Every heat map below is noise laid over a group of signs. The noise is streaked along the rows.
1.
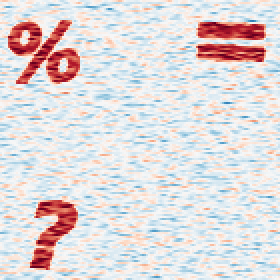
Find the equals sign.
top right
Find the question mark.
bottom left
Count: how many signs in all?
3
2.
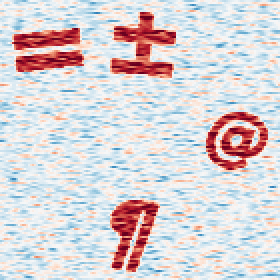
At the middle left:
nothing
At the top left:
equals sign
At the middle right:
at sign
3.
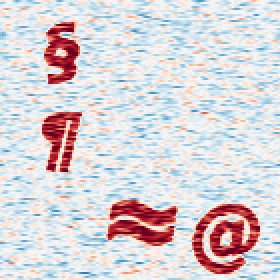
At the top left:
section sign
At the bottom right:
at sign
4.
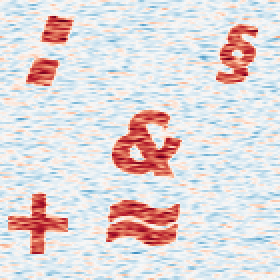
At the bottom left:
plus sign
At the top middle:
nothing
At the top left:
colon
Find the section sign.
top right
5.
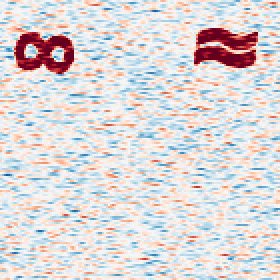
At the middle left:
nothing
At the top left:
infinity sign
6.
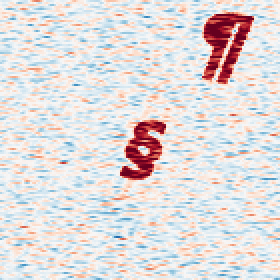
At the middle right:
nothing
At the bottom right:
nothing
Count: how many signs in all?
2
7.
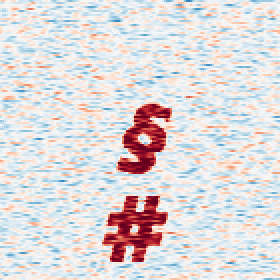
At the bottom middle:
hash sign
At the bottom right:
nothing
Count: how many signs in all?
2
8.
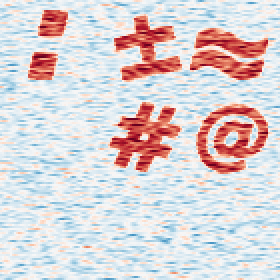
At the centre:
hash sign
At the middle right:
at sign
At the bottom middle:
nothing
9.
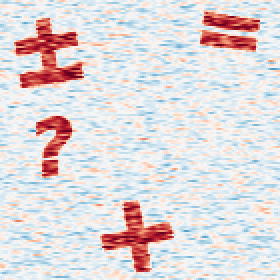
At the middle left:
question mark
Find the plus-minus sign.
top left
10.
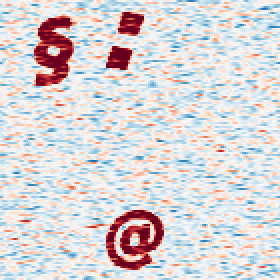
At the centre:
nothing
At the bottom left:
nothing
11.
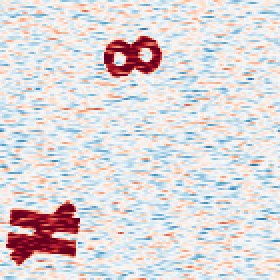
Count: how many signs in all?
2
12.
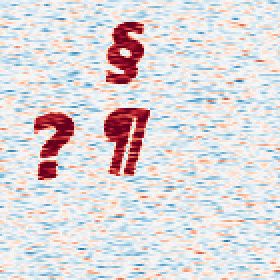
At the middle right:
nothing
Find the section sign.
top middle
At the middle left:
question mark
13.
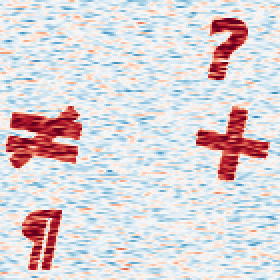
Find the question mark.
top right
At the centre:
nothing
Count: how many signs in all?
4
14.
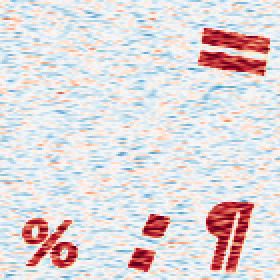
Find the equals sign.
top right
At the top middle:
nothing
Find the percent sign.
bottom left
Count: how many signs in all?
4
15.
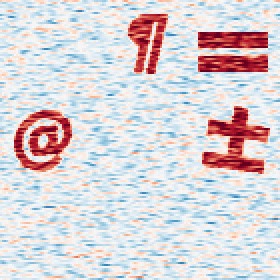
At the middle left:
at sign
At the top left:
nothing
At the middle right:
plus-minus sign
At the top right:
equals sign
